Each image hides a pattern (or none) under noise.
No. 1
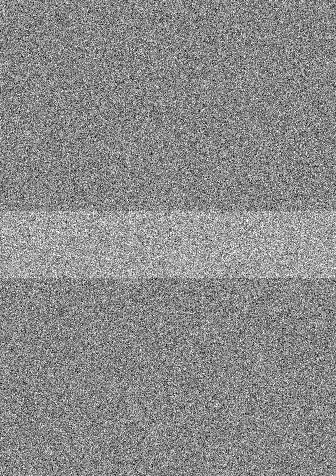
one band of rows
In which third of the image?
middle
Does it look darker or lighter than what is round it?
lighter
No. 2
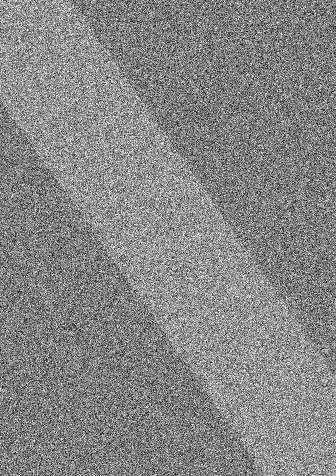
a diagonal band
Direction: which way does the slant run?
top left to bottom right
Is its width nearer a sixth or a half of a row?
a half
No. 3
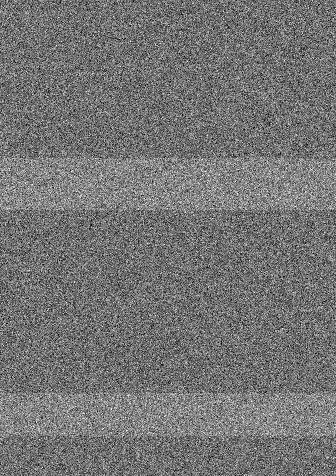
bands of rows
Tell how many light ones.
2
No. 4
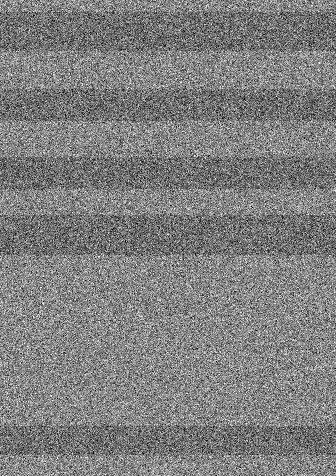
bands of rows
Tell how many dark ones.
5
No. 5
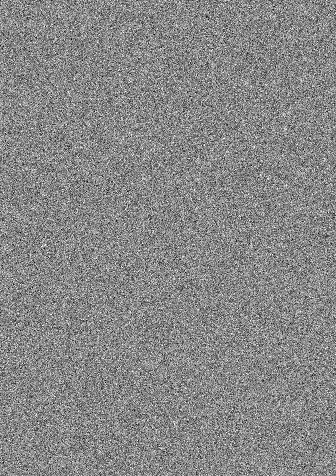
only noise
